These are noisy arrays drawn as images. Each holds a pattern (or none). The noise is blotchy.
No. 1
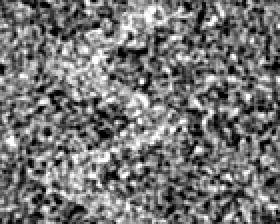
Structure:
a wavy band
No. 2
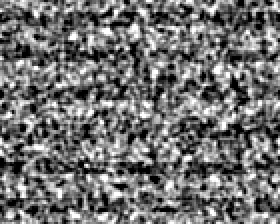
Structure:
horizontal stripes
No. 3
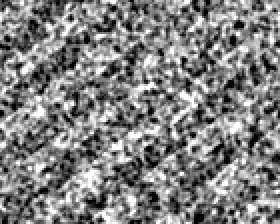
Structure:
diagonal stripes
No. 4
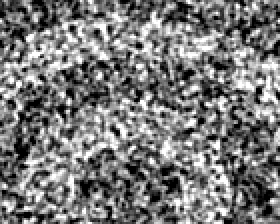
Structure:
rings round one point
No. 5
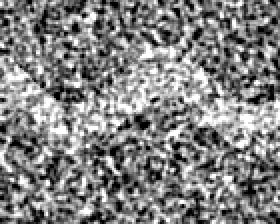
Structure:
a wavy band
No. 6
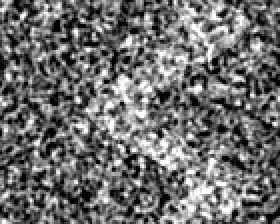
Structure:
a wavy band
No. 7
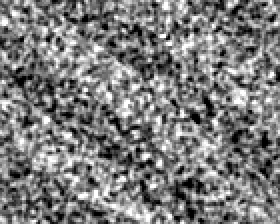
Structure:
diagonal stripes
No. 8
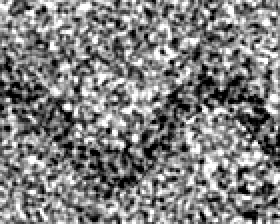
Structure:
a wavy band
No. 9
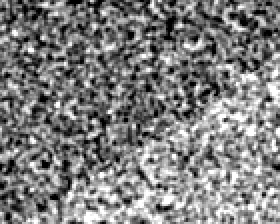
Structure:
a sharp edge
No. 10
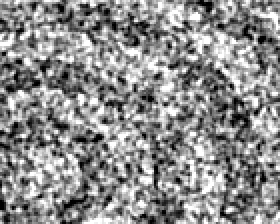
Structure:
rings round one point
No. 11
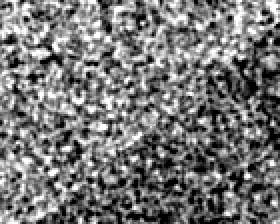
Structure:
a sharp edge
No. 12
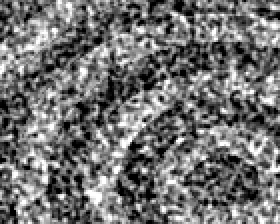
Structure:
rings round one point
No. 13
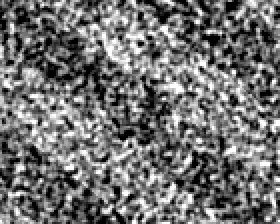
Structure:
diagonal stripes
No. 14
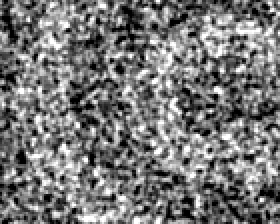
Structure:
rings round one point
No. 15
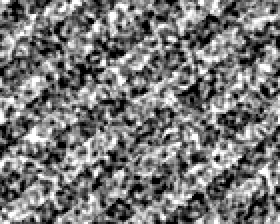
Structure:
diagonal stripes
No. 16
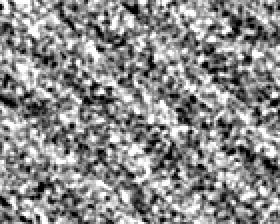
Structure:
diagonal stripes
